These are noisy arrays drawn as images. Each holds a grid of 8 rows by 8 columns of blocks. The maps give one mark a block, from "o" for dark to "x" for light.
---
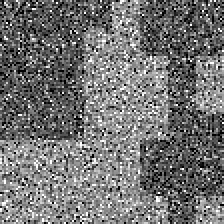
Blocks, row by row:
o o o o x o o o
o o o x x o o o
o o o x x x o x
o o o x x x o x
o o o x x x o o
x x x x x o o o
x x x x x o o o
x x x x x x o x
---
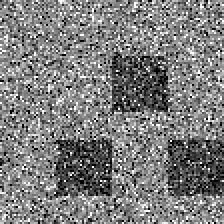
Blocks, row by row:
x x x x x x x x
x x x x x x x x
x x x x o o x x
x x x x o o x x
x x x x x x x x
x x o o x x o o
x x o o x x o o
x x x x x x x x
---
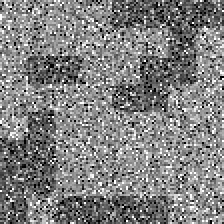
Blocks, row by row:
x x x x o o o o
x x x x x x o x
x o o x x o o x
x x x x o o x x
x o x x x x x x
o o x x x x x x
o o x x x x x x
o x o o o o x x
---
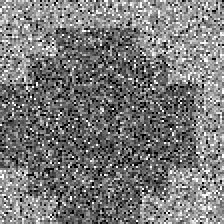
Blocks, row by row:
x x x x x x x x
x x o o o x x x
x o o o o o x x
o o o o o o o x
o o o o o o o x
o o o o o o o x
x o o o o o x x
x x o o o x x x
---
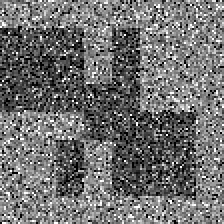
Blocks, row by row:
x x x x x x x x
o o o x o x x x
o o o x o x x x
o o o o o x x x
x x x o o o o x
x x o x o o o x
x x o x o o o x
x x x x x x x x
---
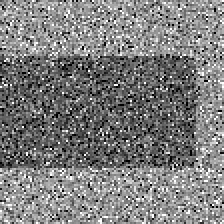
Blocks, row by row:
x x x x x x x x
x x x x x x x x
o o o o o o o x
o o o o o o o x
o o o o o o o x
o o o o o o o x
x x x x x x x x
x x x x x x x x
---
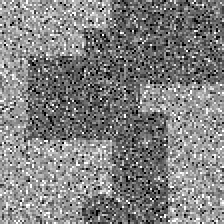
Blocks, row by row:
x x x x o o o o
x x x o o o o o
x o o o o o o o
x o o o o x x x
x o o o o o x x
x x x x o o x x
x x x x o o x x
x x x o o o x x
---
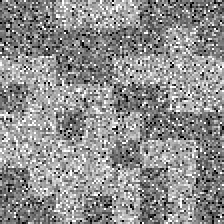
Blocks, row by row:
o o x x x o o o
o o o o o o x o
x x o o x x x x
o x x x o o x x
x x o x x o o o
x x x x o x x o
o x x x x o x o
o o x o x o x o
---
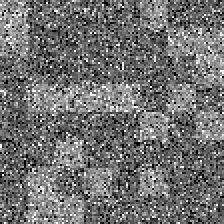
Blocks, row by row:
x o o o o x o o
x o o o o o x x
o o o o o o o x
o x x x x o x o
o o o o o x o x
o o x o o o o o
o x o x o x o o
o x x o o o o o
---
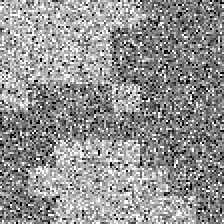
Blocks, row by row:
x x x x x o o o
x x x x o o o o
x x x x o o o o
x o o o x o o o
o o o o o o o o
o o x x x o o o
o x x x x x o o
o o x x x x x o
